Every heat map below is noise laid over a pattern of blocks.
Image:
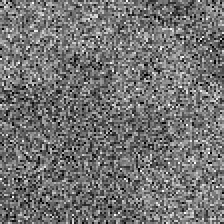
mirrored about the diagonal from the bottom left
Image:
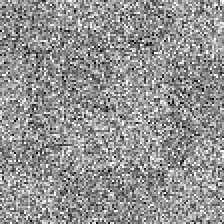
mirrored about the diagonal from the top left
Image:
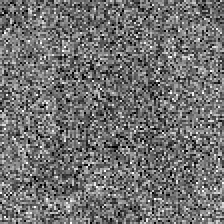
left and right mirror each other
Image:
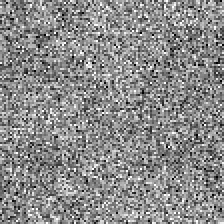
top and bottom mirror each other
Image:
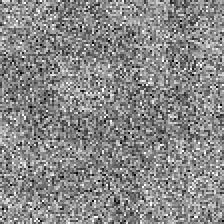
mirrored about the diagonal from the top left
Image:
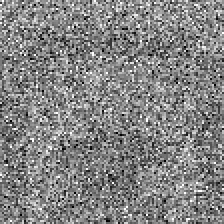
left and right mirror each other
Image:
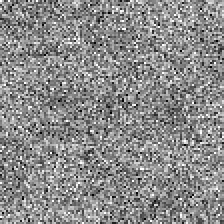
the same after a half turn
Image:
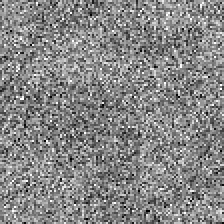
mirrored about the diagonal from the bottom left
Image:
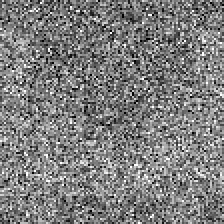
left and right mirror each other
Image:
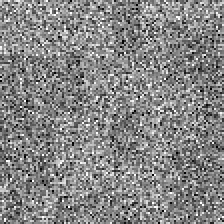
no symmetry
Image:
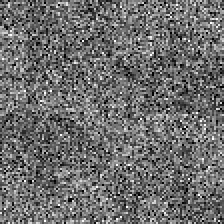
the same after a half turn
